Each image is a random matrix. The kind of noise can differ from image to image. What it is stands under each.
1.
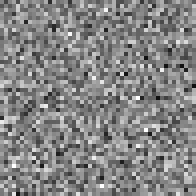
independent entries
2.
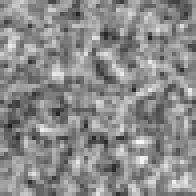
blotchy
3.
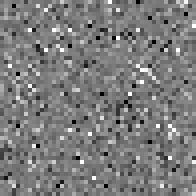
heavy tails
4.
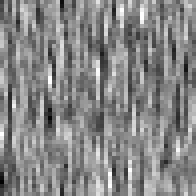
streaked along the columns
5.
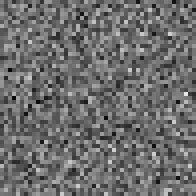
independent entries
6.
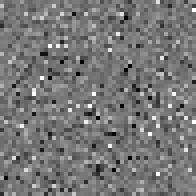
heavy tails
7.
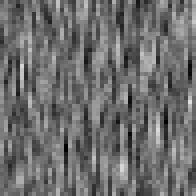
streaked along the columns
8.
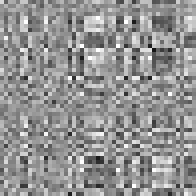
low rank plus noise
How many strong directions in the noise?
one
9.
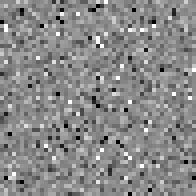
heavy tails
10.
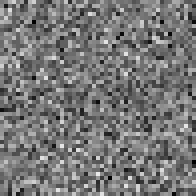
independent entries
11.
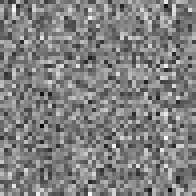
low rank plus noise
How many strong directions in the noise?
three or four
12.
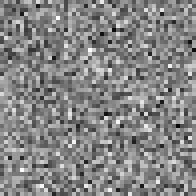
independent entries
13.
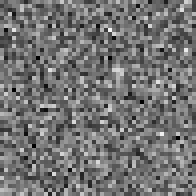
independent entries
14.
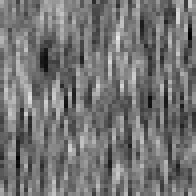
streaked along the columns
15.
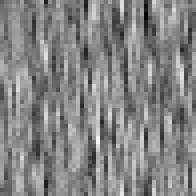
streaked along the columns
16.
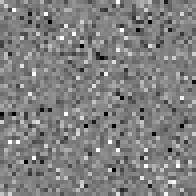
heavy tails
